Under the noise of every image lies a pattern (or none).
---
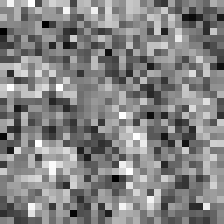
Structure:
rings round one point
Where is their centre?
bottom left
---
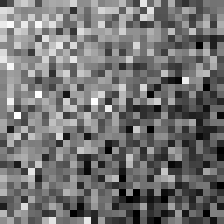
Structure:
a smooth slope
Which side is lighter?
top left
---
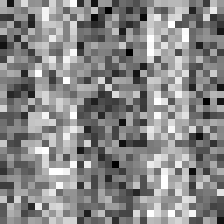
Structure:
vertical stripes
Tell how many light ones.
2
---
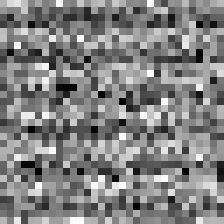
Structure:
horizontal stripes
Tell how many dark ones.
6
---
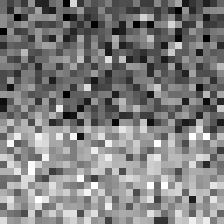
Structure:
a sharp edge
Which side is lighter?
bottom
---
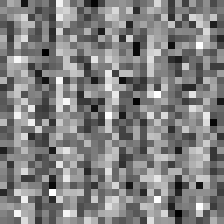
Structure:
vertical stripes
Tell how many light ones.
5
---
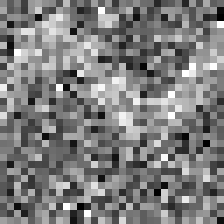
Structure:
a wavy band
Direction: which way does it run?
left to right
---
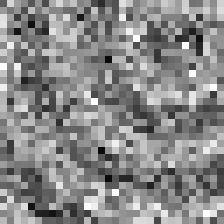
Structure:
rings round one point
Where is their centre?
top right
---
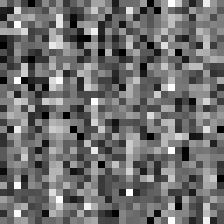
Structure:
vertical stripes
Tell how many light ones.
6
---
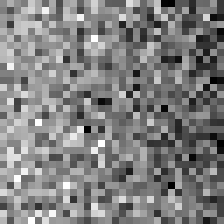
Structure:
a smooth slope
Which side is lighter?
left
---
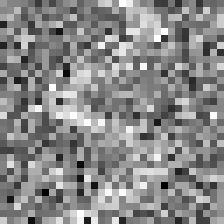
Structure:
a wavy band
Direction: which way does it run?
top to bottom
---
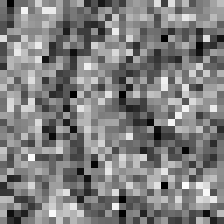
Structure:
rings round one point
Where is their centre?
middle right
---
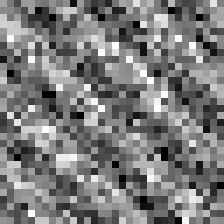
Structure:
diagonal stripes
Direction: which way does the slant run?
top left to bottom right
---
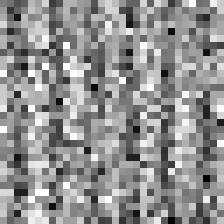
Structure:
vertical stripes
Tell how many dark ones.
6
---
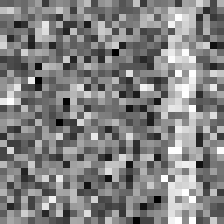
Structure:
one vertical stripe
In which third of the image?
right
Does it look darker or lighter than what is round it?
lighter
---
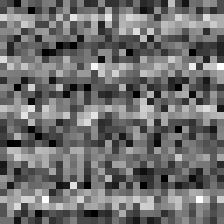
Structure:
horizontal stripes
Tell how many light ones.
5
